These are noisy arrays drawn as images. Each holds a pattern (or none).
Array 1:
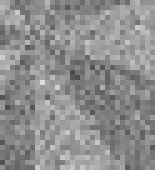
spokes from one point
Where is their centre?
top left
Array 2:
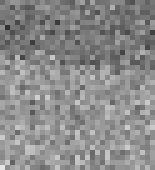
a sharp edge
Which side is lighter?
bottom
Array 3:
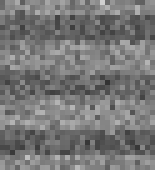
horizontal stripes
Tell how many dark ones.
3
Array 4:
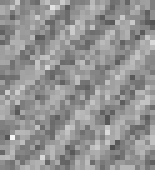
diagonal stripes
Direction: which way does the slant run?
bottom left to top right
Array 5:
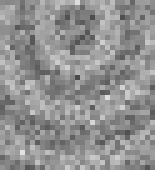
rings round one point
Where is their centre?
top middle
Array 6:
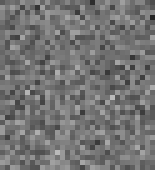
only noise
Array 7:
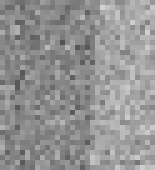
a sharp edge
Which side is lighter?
right
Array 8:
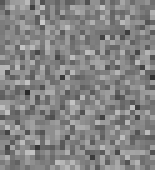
only noise
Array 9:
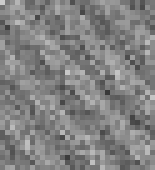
diagonal stripes
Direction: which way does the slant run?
top left to bottom right
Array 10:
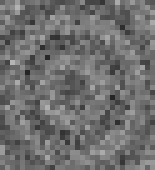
rings round one point
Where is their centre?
centre
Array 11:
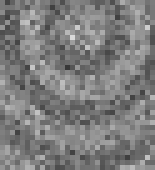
rings round one point
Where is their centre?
top middle
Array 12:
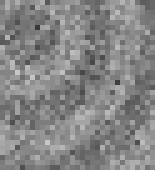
rings round one point
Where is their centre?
top left
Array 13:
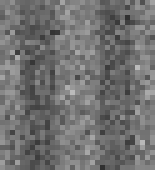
vertical stripes
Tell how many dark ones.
2
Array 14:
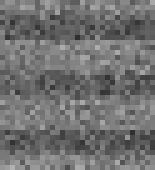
horizontal stripes
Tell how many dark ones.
3
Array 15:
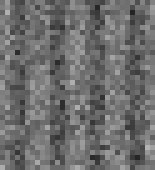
vertical stripes
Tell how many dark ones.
4
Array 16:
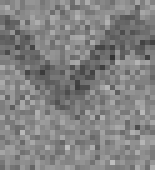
a wavy band
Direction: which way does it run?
left to right
